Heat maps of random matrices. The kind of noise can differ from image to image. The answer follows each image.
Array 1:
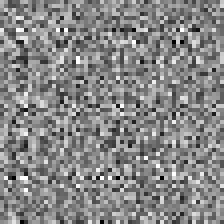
low rank plus noise
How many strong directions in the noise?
three or four
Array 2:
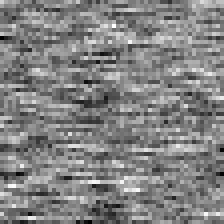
streaked along the rows
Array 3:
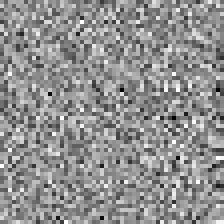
low rank plus noise
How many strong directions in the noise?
five to eight
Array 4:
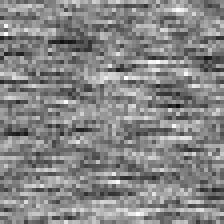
streaked along the rows
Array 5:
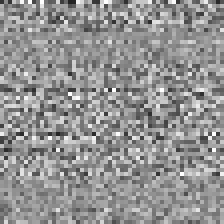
rows of uneven size
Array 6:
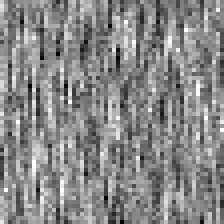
streaked along the columns
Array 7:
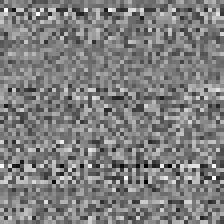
rows of uneven size
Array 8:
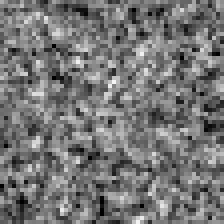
blotchy
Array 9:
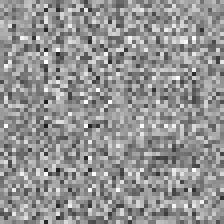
low rank plus noise
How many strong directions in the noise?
two
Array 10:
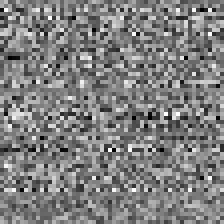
rows of uneven size
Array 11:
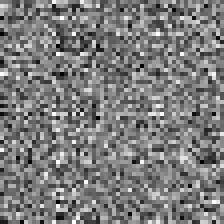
low rank plus noise
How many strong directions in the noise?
two
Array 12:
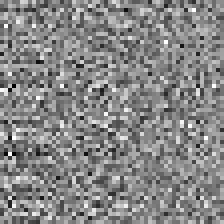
low rank plus noise
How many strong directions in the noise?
two
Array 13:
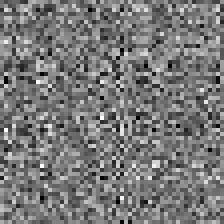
low rank plus noise
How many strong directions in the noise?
two
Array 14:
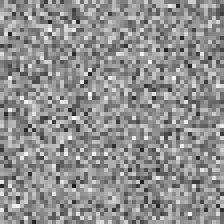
independent entries
